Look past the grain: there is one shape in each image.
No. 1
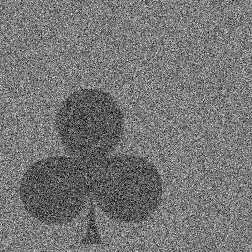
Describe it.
dark club
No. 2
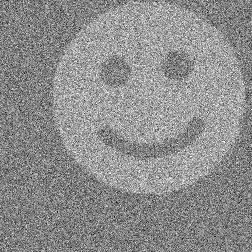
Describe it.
light smiling face
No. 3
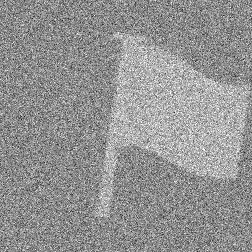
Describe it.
light flag
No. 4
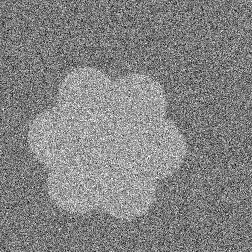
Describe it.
light flower
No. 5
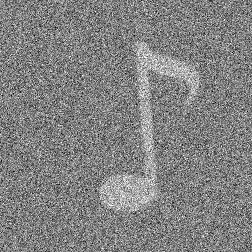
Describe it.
light musical note
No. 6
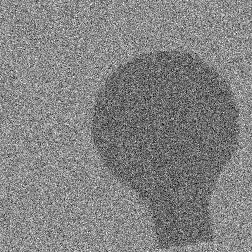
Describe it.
dark light bulb
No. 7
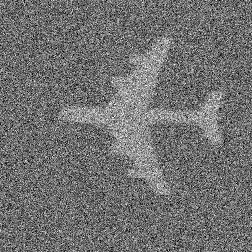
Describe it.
light airplane
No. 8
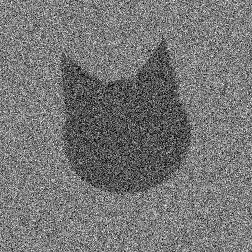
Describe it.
dark cat's head
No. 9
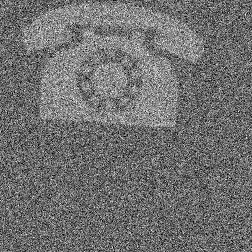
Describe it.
light telephone
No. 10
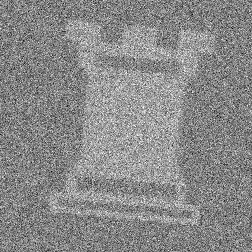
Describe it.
light chess rook
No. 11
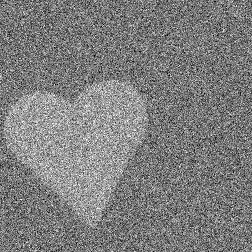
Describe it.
light heart
